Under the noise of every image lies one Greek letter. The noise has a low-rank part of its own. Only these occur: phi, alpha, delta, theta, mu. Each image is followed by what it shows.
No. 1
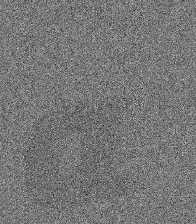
dark alpha
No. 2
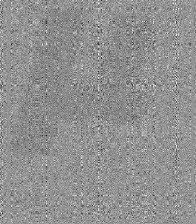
dark mu
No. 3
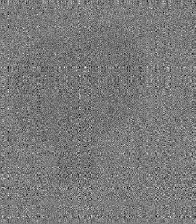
dark phi
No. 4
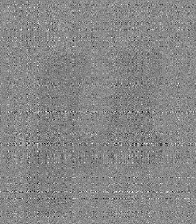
dark mu
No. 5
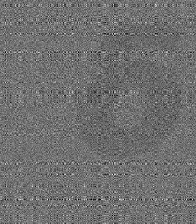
dark delta
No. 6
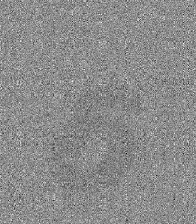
dark delta
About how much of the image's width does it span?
half
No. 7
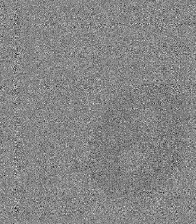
dark theta
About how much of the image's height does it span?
half
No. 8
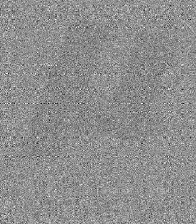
dark mu
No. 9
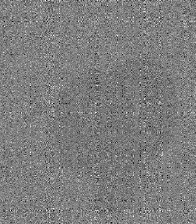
dark phi
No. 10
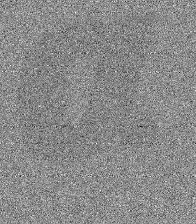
dark alpha
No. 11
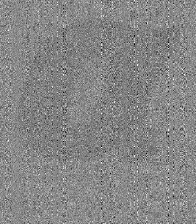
dark alpha
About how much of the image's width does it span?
nearly all
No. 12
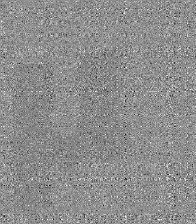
dark mu
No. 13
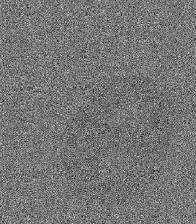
dark theta
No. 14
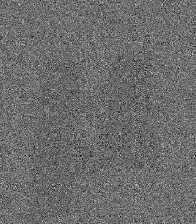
dark mu
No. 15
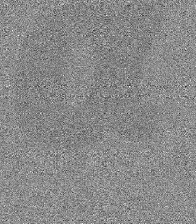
dark alpha
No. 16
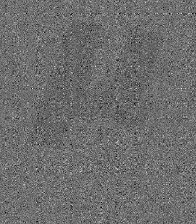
dark mu
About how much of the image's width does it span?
two thirds
